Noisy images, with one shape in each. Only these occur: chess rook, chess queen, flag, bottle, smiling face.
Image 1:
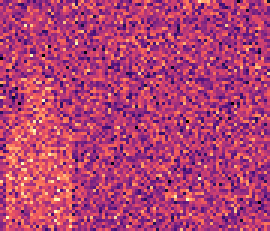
light bottle
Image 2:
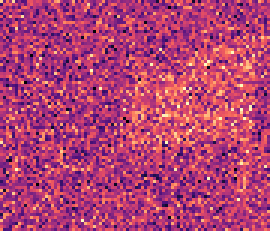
light flag
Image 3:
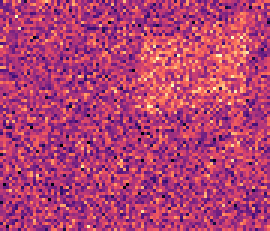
light flag
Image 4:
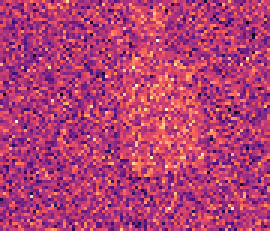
light bottle
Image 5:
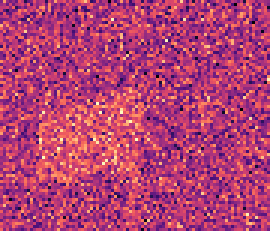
light flag
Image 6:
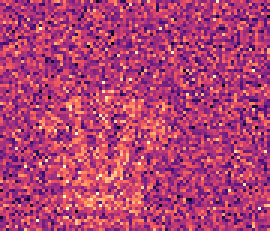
light chess queen
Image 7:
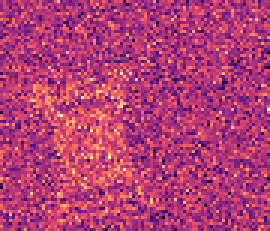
light chess rook
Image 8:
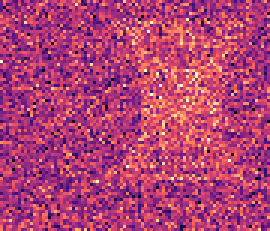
light chess rook
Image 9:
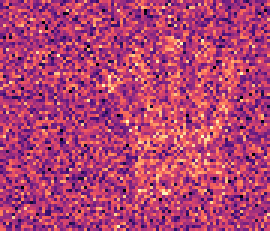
light chess queen
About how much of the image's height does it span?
two thirds
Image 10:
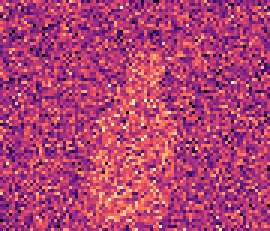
light bottle
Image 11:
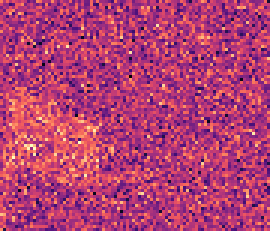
light flag
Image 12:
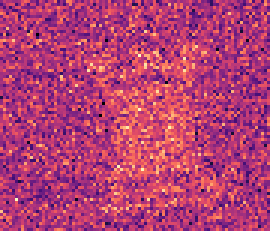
light chess rook
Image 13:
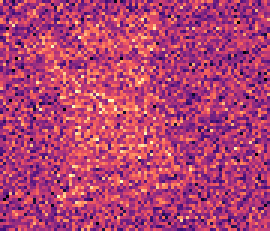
light chess rook
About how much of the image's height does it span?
nearly all
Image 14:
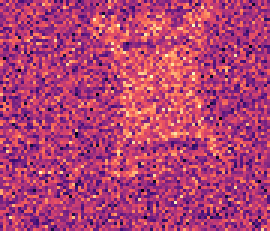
light chess rook
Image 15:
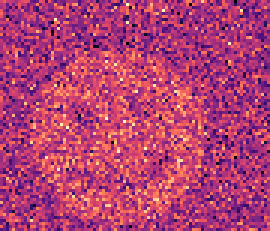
light smiling face
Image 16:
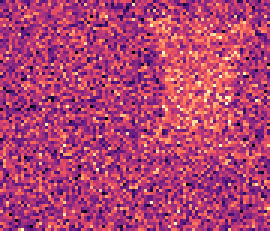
light chess rook
